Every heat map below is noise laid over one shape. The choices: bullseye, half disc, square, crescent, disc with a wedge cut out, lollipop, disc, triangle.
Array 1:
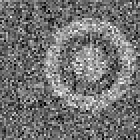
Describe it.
light bullseye
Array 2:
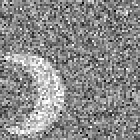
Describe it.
light crescent
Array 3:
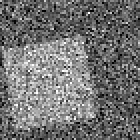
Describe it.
light square
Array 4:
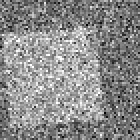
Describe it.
light square
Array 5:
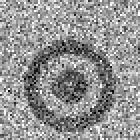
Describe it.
dark bullseye
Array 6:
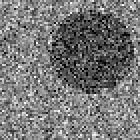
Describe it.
dark disc
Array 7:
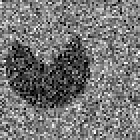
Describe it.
dark disc with a wedge cut out
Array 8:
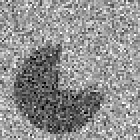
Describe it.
dark disc with a wedge cut out
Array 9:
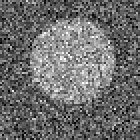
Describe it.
light disc
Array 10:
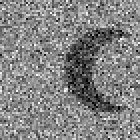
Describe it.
dark crescent
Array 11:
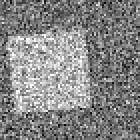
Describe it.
light square
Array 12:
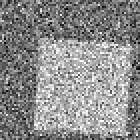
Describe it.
light square
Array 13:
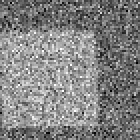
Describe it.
light square
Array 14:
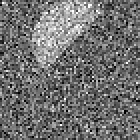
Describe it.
light half disc
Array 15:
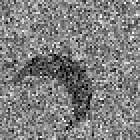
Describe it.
dark crescent
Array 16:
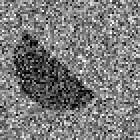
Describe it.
dark half disc
